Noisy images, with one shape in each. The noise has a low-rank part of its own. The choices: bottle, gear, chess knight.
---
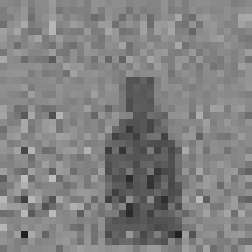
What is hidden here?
dark bottle
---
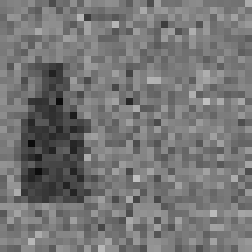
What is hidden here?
dark bottle
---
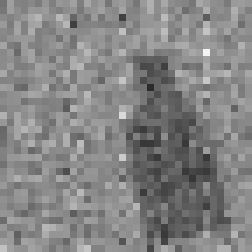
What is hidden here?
dark bottle
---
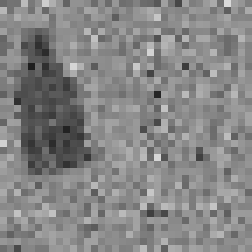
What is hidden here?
dark bottle
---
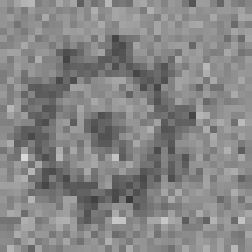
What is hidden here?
dark gear
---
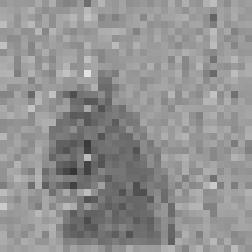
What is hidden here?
dark chess knight
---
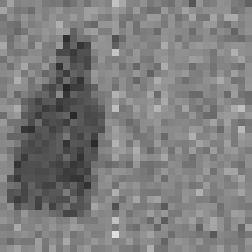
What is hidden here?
dark bottle
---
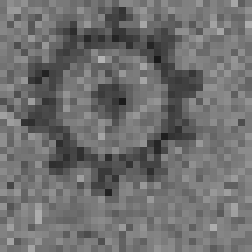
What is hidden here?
dark gear
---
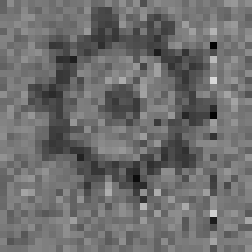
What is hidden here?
dark gear
